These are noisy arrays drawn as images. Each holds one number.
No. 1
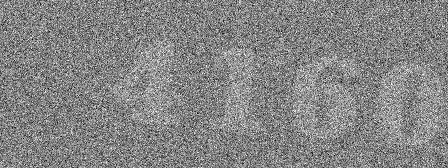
4160
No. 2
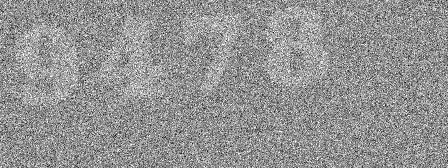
9478
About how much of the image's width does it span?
two thirds
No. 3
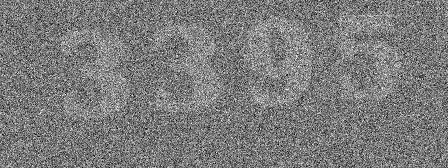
3395
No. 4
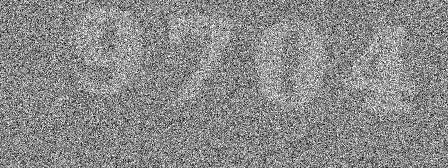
9704
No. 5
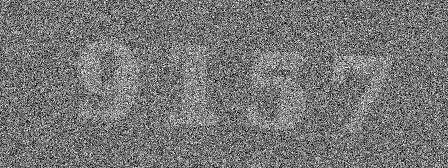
9157
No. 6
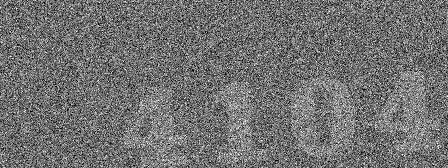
4104
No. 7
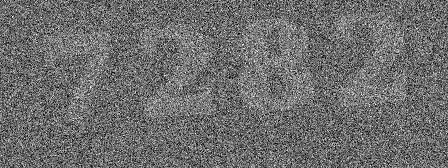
7282
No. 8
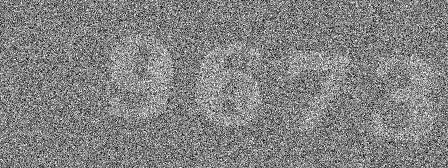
9673
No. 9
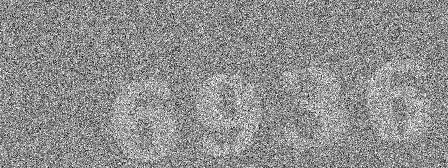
6936
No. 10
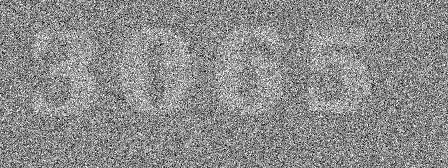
3065
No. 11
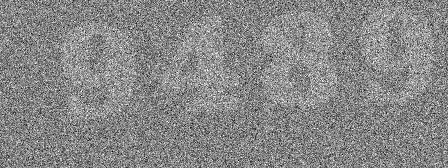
9489
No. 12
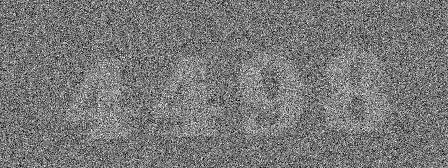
4498
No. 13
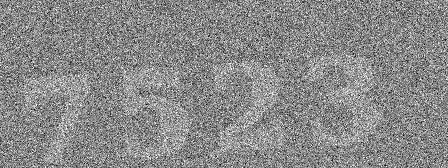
7523
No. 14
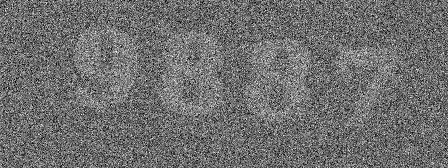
9887
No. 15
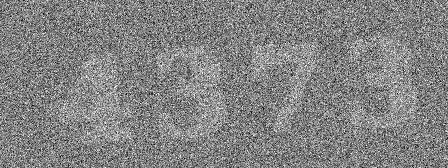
4373
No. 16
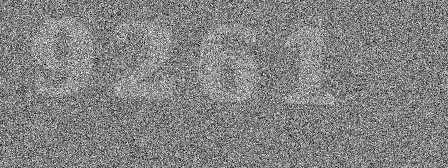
9261
